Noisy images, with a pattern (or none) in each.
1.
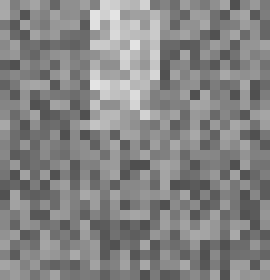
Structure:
one block
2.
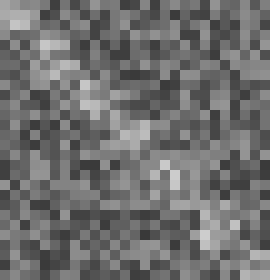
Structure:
blocks along the diagonal
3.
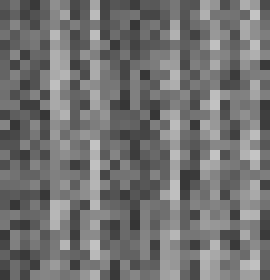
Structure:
bands of columns
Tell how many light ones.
5
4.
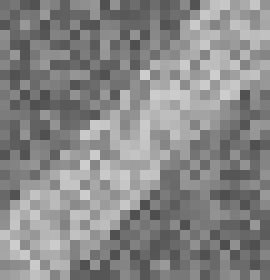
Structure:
a diagonal band
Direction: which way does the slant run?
bottom left to top right
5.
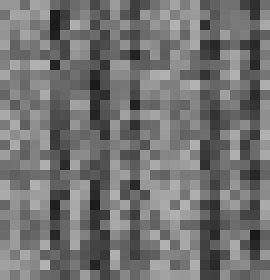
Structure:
bands of columns
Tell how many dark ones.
5
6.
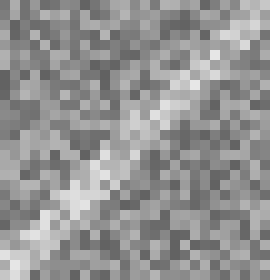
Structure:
a diagonal band
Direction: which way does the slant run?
bottom left to top right
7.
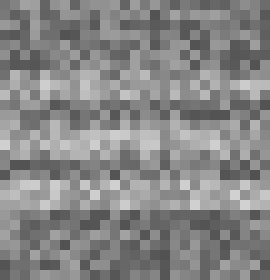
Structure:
bands of rows
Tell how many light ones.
3
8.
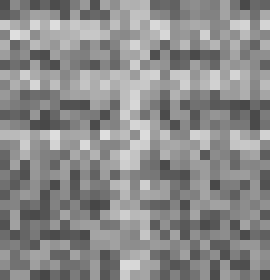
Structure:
bands of rows crossing bands of columns
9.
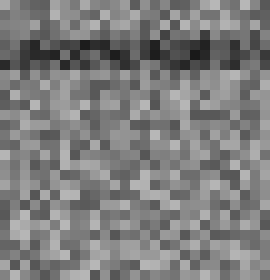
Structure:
one band of rows
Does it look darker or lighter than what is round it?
darker
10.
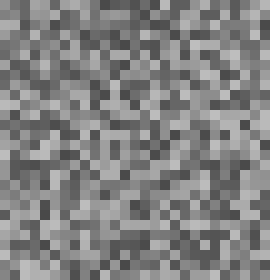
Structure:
only noise
